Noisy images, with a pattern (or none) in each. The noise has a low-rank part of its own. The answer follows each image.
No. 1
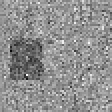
one block
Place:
middle left
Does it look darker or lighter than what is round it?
darker
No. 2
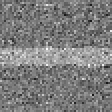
one band of rows
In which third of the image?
middle
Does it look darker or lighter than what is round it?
lighter
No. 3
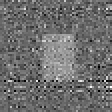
one block
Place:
centre
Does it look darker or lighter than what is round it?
lighter
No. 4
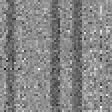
bands of columns
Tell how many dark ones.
3
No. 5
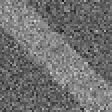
a diagonal band
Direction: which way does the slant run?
top left to bottom right
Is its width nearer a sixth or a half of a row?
a half
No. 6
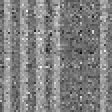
bands of columns
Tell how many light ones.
5
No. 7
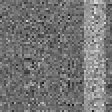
one band of columns
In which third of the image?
right
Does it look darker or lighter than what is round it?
lighter
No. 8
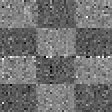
a checkerboard
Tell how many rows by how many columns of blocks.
4 by 3
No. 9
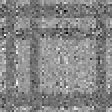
bands of rows crossing bands of columns
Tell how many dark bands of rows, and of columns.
3 and 3
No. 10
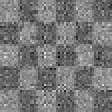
a checkerboard
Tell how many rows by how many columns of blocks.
5 by 6
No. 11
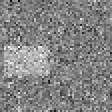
one block
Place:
middle left
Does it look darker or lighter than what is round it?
lighter
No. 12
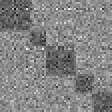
blocks along the diagonal
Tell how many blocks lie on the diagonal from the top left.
5
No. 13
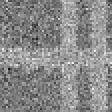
bands of rows crossing bands of columns
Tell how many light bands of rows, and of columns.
1 and 2
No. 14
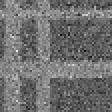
bands of rows crossing bands of columns
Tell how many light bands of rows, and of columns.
2 and 2
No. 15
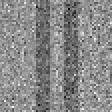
bands of columns
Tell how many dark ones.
2
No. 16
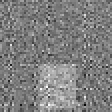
one block
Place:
bottom middle
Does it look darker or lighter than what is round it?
lighter
